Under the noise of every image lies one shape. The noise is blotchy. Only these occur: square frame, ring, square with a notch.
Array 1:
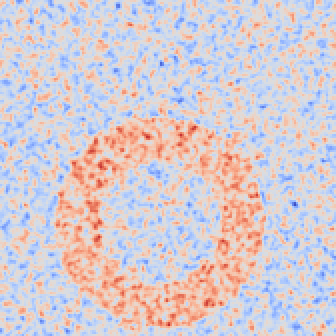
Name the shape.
ring
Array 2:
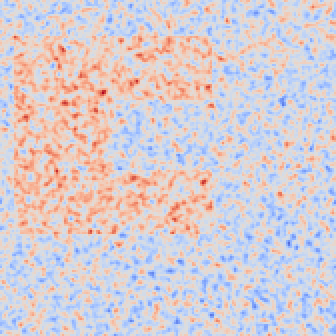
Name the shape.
square with a notch
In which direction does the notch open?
right
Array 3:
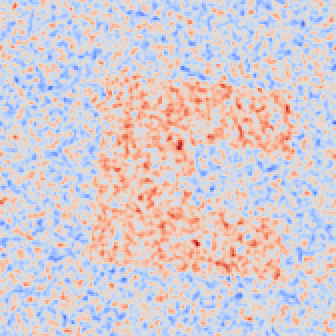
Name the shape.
square with a notch
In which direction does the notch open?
right
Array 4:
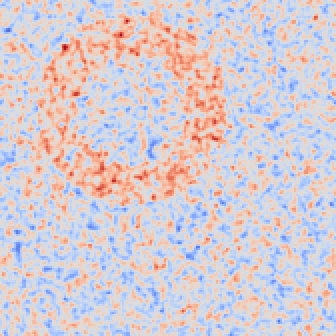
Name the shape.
ring
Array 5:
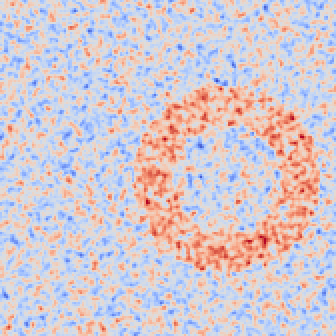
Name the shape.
ring
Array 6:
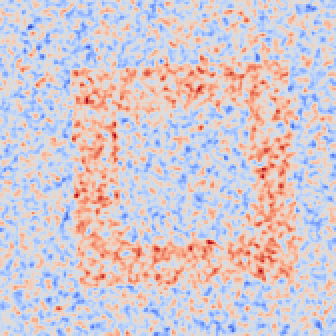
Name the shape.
square frame
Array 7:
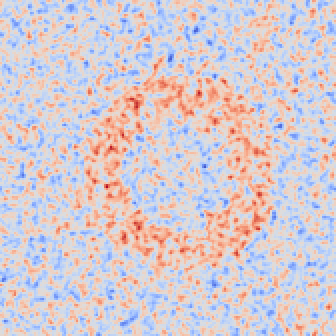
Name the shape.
ring
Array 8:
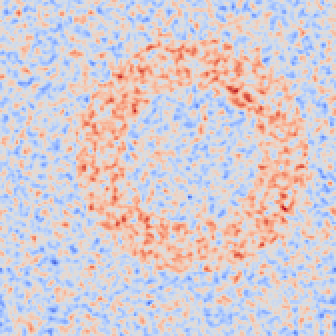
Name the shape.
ring
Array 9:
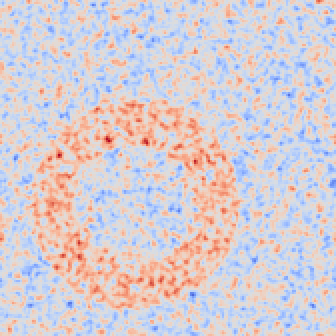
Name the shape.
ring
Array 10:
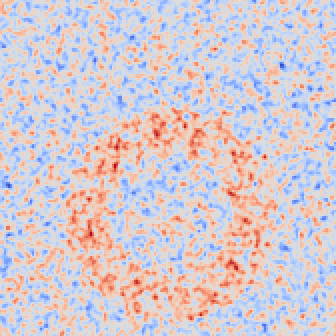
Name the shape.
ring
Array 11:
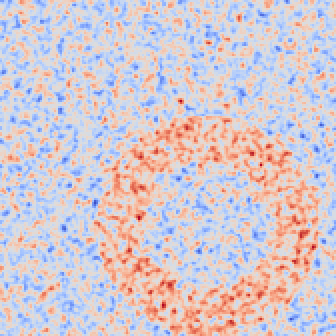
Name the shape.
ring
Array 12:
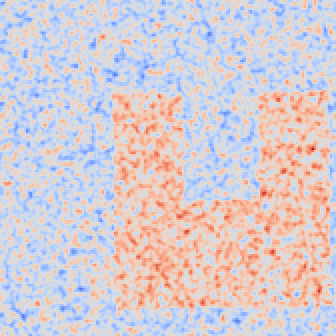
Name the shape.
square with a notch
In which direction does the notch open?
up
